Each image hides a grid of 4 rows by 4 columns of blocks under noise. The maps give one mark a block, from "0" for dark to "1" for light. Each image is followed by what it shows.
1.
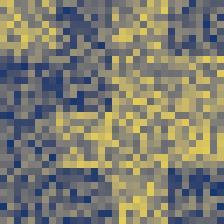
1010
0011
0111
0010
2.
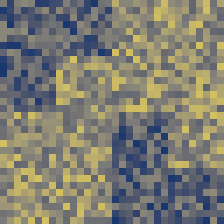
0011
0111
1101
1100
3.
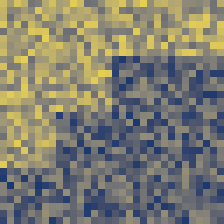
1111
1100
1000
0000
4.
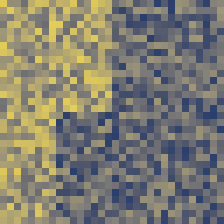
1100
1100
1000
1000
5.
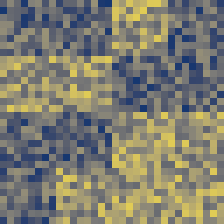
0010
1100
0011
0111
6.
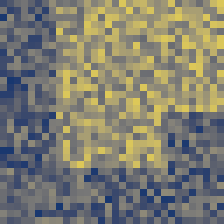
0111
0111
0110
0000
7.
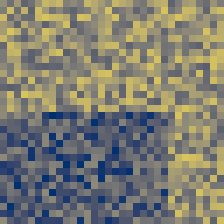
1111
1111
0001
0001
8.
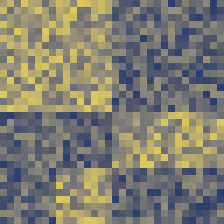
1100
1100
0011
0100
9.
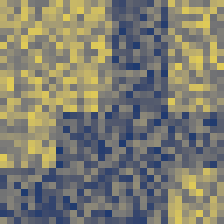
1101
1101
1000
0001
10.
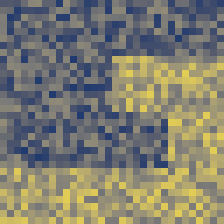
0000
0011
0001
1111
